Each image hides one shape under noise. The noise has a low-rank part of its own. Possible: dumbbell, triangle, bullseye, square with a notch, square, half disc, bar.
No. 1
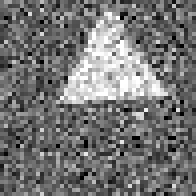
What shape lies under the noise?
triangle
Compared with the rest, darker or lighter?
lighter
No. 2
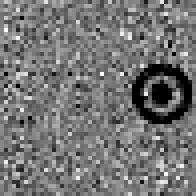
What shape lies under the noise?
bullseye
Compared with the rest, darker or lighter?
darker
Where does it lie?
middle right
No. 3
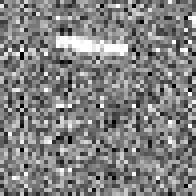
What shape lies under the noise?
bar
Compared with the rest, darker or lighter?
lighter
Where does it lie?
top middle
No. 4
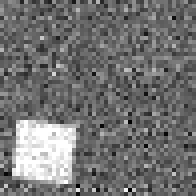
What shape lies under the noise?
square
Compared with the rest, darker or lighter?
lighter
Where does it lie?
bottom left
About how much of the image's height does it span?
a third
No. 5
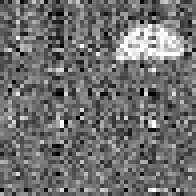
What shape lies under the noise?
half disc
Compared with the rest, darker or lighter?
lighter
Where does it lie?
top right
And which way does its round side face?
up
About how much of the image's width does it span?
a third
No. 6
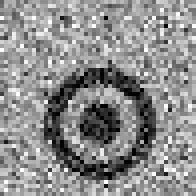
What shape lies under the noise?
bullseye
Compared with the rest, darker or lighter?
darker
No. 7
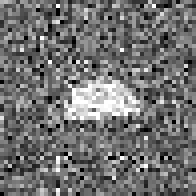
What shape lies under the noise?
half disc
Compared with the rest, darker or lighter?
lighter
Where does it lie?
centre
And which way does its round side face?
up
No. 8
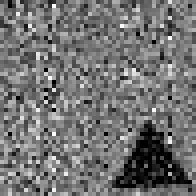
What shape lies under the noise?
triangle
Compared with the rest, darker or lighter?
darker
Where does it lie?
bottom right
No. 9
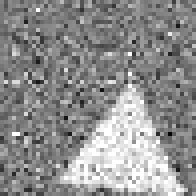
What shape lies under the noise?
triangle
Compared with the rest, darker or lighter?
lighter
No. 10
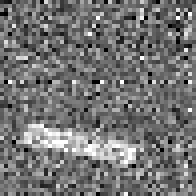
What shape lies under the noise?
bar
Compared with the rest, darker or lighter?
lighter
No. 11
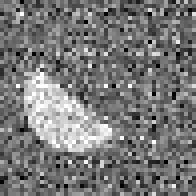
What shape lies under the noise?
half disc
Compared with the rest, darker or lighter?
lighter
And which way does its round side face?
down and left
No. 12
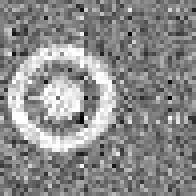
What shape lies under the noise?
bullseye
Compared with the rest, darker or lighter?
lighter
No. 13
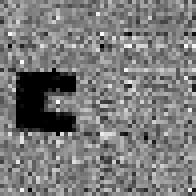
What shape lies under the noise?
square with a notch
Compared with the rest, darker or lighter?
darker
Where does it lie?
middle left
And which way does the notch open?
right
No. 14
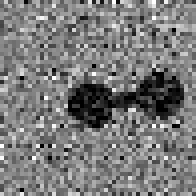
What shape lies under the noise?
dumbbell
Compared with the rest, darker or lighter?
darker
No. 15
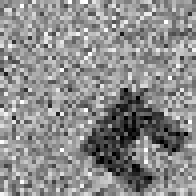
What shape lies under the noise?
square with a notch
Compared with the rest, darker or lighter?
darker
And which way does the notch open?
down and right
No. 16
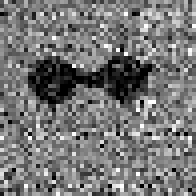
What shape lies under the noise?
dumbbell
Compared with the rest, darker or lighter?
darker
